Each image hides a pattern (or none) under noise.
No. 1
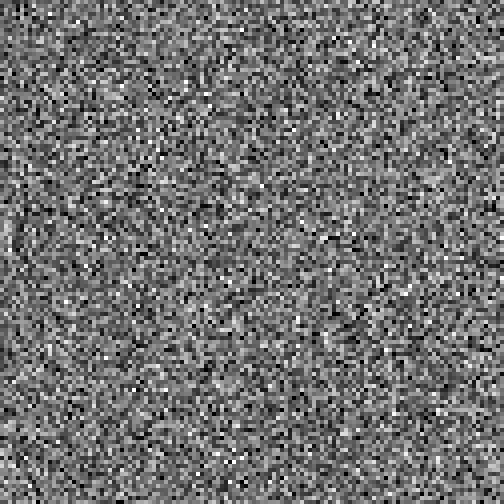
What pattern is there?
only noise
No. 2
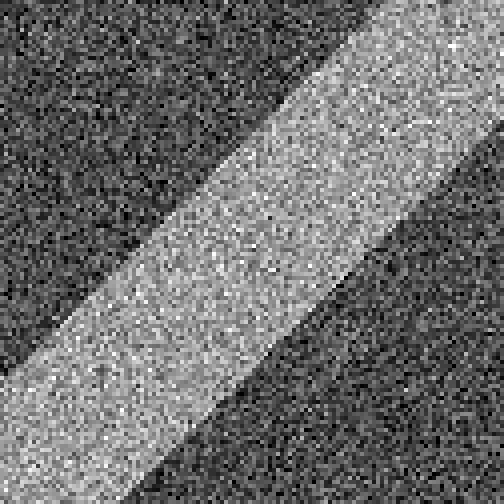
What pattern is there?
a diagonal band
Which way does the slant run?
bottom left to top right
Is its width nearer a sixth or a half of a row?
a half
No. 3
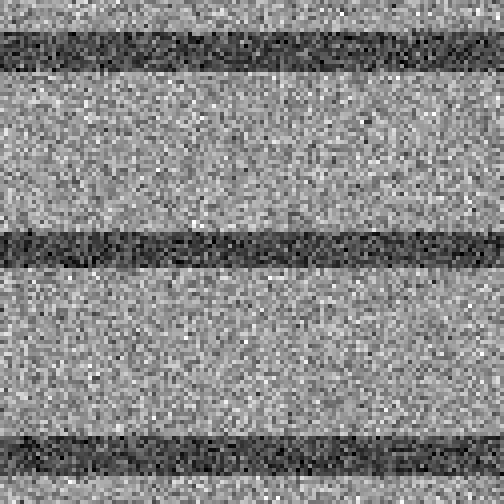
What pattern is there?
bands of rows
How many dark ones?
3
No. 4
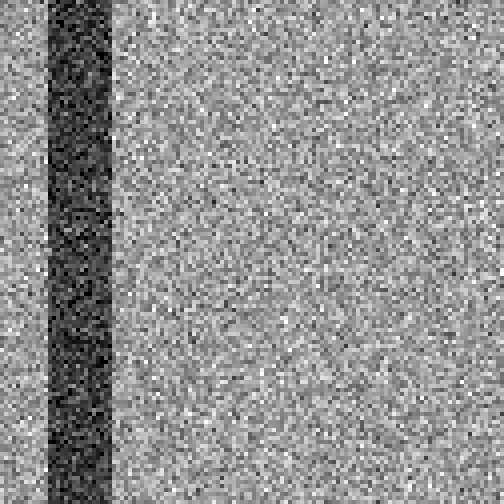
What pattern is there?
one band of columns
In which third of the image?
left
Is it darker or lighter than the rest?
darker
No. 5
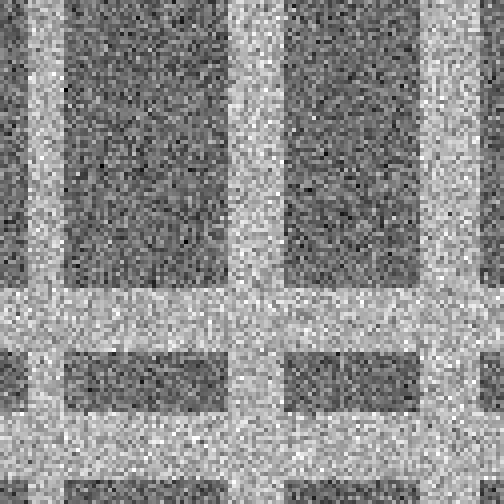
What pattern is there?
bands of rows crossing bands of columns
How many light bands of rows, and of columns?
2 and 3
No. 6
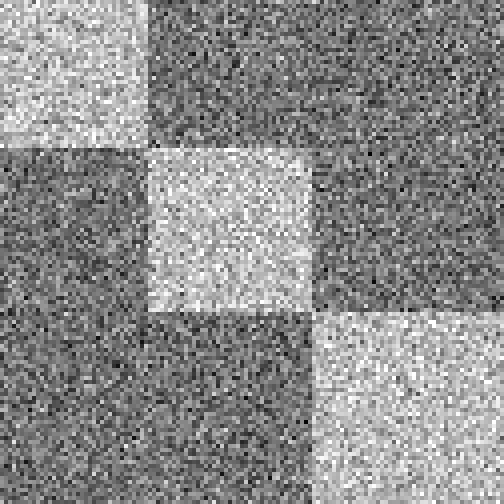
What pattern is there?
blocks along the diagonal
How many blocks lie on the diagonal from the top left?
3
